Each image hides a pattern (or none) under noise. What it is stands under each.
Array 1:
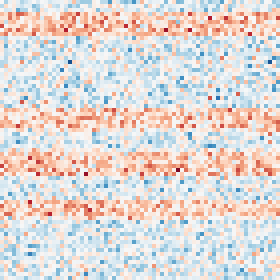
bands of rows
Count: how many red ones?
4
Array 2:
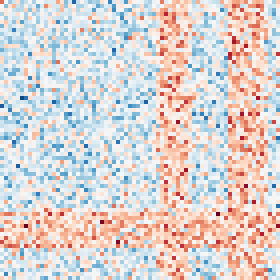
bands of rows crossing bands of columns
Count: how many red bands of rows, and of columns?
1 and 2
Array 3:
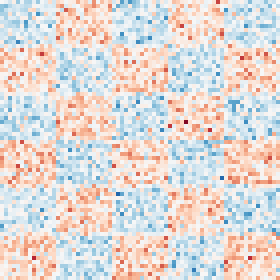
a checkerboard
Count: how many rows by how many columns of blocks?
6 by 5
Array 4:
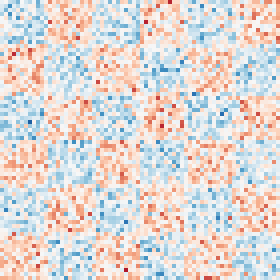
a checkerboard
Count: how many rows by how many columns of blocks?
6 by 6
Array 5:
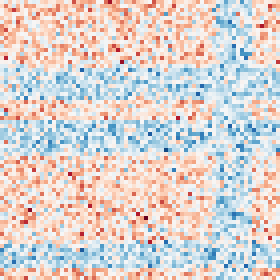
bands of rows crossing bands of columns
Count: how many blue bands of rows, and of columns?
3 and 1
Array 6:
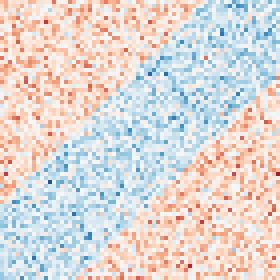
a diagonal band
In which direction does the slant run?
bottom left to top right
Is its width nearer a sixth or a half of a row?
a half
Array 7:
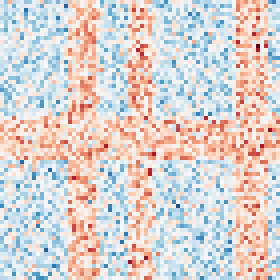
bands of rows crossing bands of columns
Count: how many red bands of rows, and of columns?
1 and 3
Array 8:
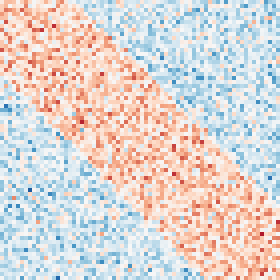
a diagonal band
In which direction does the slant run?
top left to bottom right
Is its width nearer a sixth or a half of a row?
a half
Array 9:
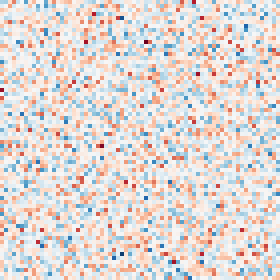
only noise
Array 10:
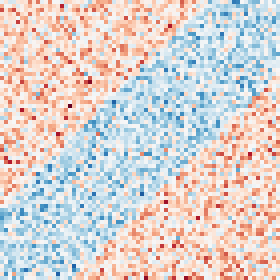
a diagonal band
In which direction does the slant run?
bottom left to top right
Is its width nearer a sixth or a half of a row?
a half
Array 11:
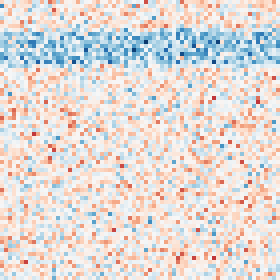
one band of rows
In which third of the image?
top
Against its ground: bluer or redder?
bluer
